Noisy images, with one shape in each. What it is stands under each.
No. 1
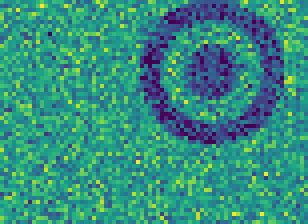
bullseye
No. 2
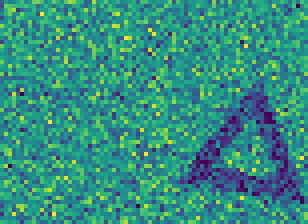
triangle frame
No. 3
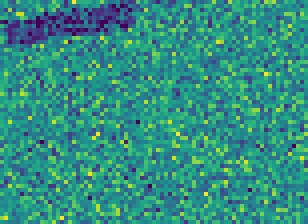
bar
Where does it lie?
top left
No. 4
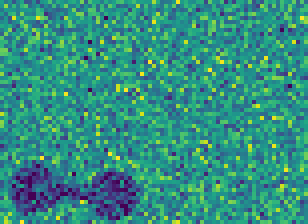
dumbbell
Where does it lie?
bottom left
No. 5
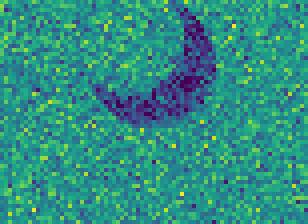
crescent
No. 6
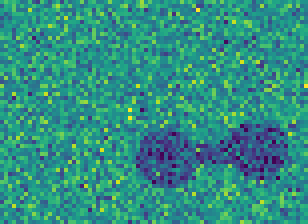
dumbbell
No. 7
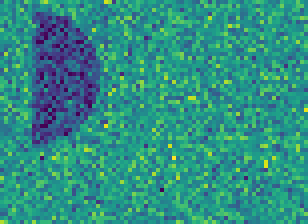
half disc
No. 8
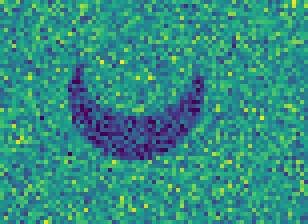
crescent
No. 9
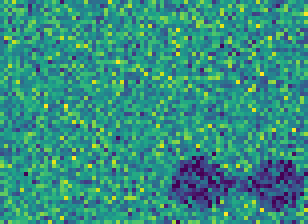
dumbbell
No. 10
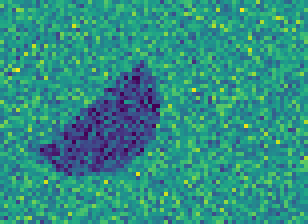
half disc
